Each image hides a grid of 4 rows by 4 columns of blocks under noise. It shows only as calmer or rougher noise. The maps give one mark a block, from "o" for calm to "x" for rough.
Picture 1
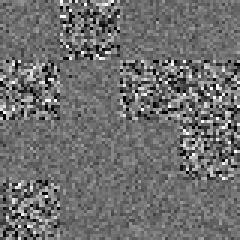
o x o o
x o x x
o o o x
x o o o
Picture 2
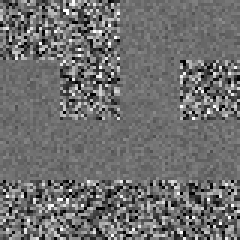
x x o o
o x o x
o o o o
x x x x
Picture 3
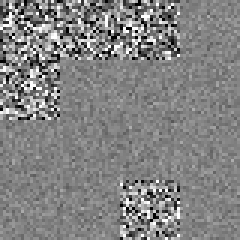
x x x o
x o o o
o o o o
o o x o
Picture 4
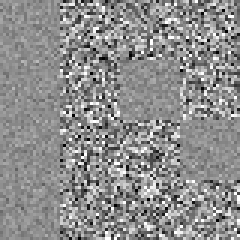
o x x x
o x o x
o x x o
o x x x
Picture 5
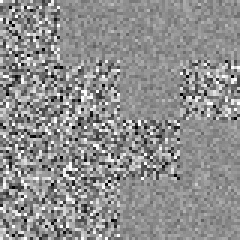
x o o o
x x o x
x x x o
x x o o
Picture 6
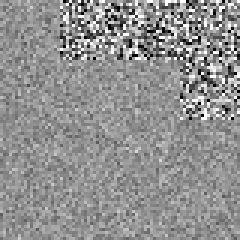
o x x x
o o o x
o o o o
o o o o
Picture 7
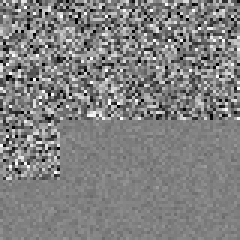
x x x x
x x x x
x o o o
o o o o
